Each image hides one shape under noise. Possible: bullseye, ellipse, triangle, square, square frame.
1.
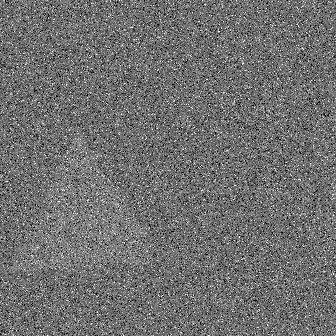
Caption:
light triangle
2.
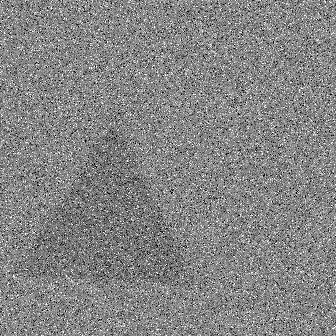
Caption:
dark triangle
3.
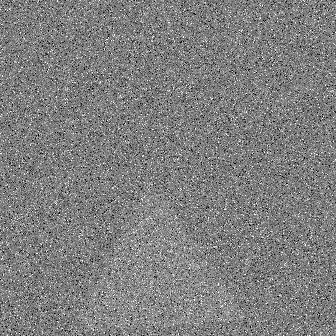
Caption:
light triangle
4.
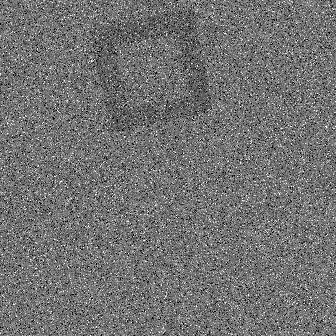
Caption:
dark square frame, top middle
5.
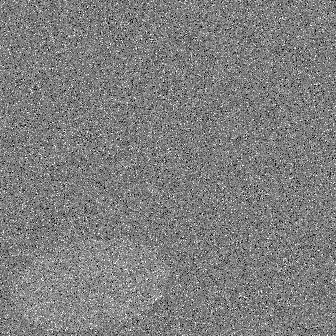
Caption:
light ellipse
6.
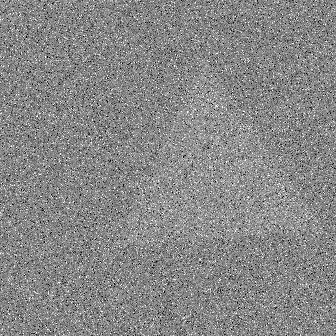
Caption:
light triangle
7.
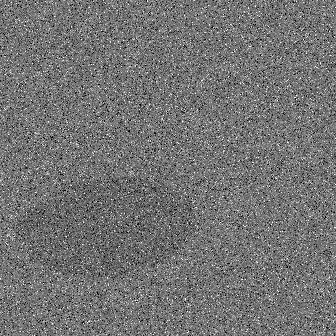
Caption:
dark ellipse
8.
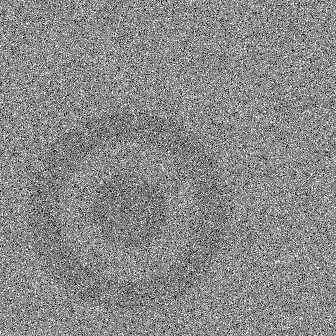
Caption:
dark bullseye
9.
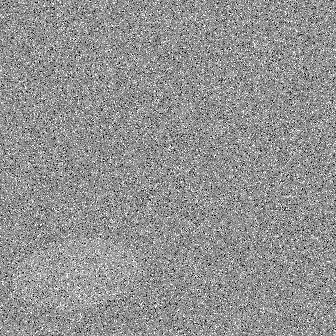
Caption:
light ellipse, bottom left
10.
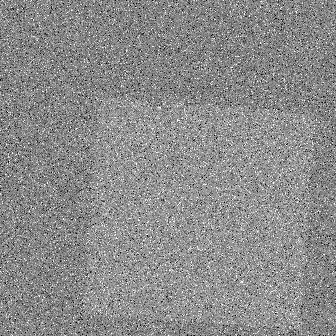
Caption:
light square
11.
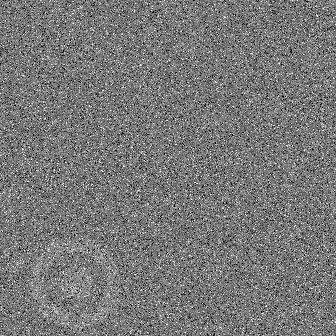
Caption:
light bullseye, bottom left
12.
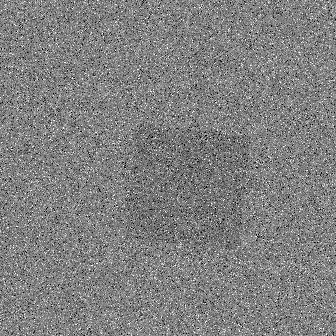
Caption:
dark square, centre
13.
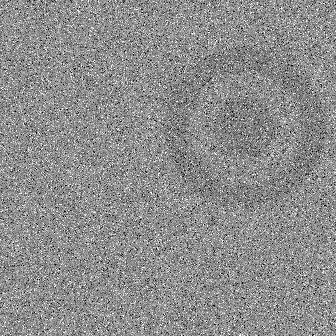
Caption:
dark bullseye
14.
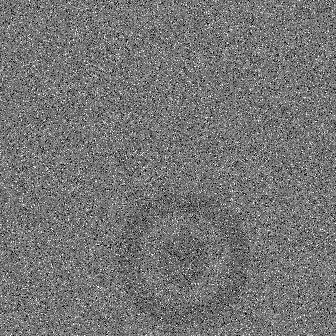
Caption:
dark bullseye, bottom middle
